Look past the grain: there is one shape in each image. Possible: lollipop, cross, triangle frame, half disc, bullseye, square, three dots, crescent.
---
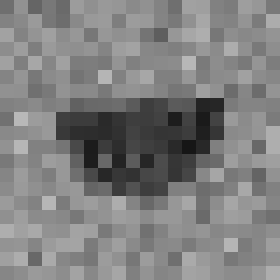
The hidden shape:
half disc
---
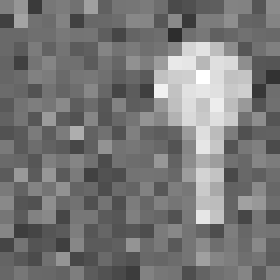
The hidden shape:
lollipop
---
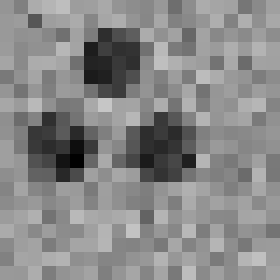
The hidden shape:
three dots
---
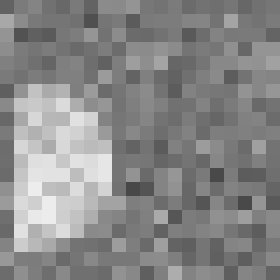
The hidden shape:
half disc
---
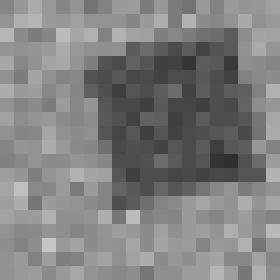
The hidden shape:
square
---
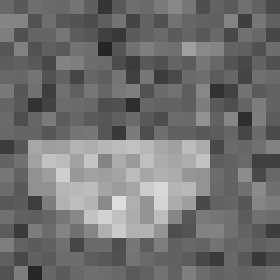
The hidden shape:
half disc
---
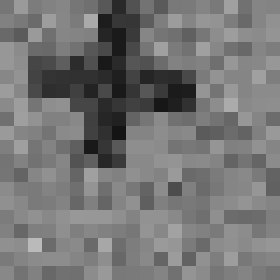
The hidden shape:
cross
